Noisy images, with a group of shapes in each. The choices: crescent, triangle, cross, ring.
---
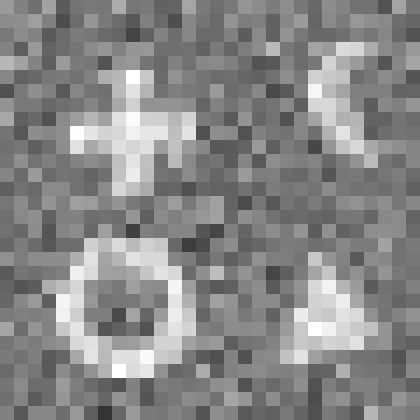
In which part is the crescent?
top right
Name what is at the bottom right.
triangle
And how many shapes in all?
4
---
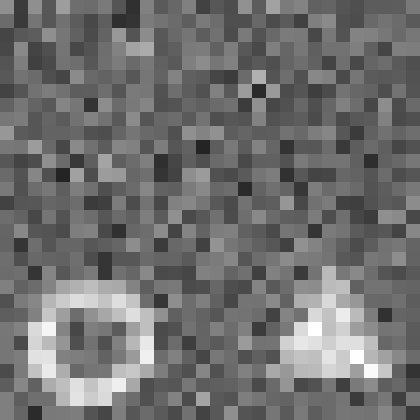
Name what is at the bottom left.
ring
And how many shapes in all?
2
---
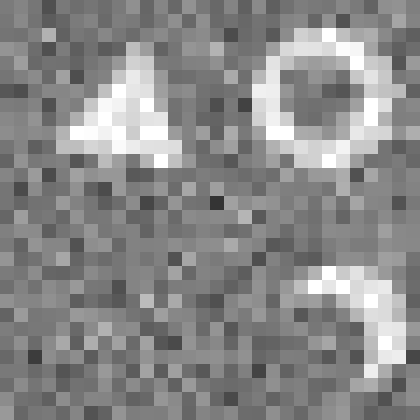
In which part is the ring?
top right
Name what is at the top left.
triangle
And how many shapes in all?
3
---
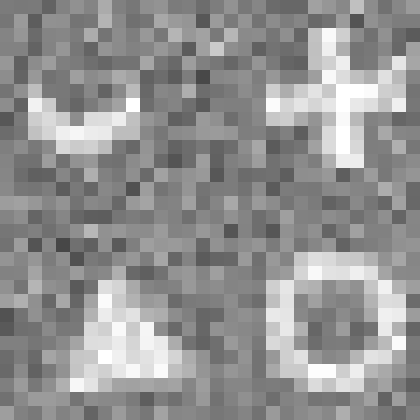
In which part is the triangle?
bottom left
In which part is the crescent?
top left
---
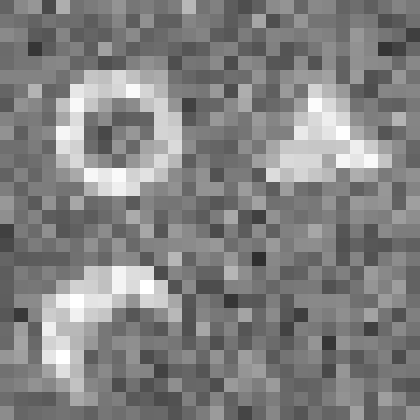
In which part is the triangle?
top right
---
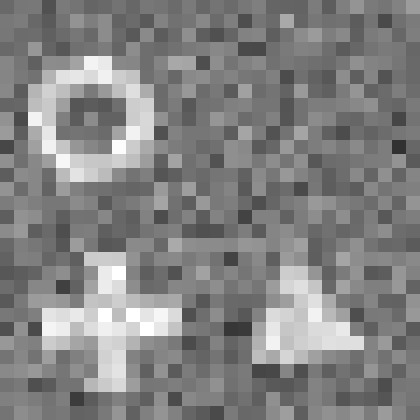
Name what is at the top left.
ring
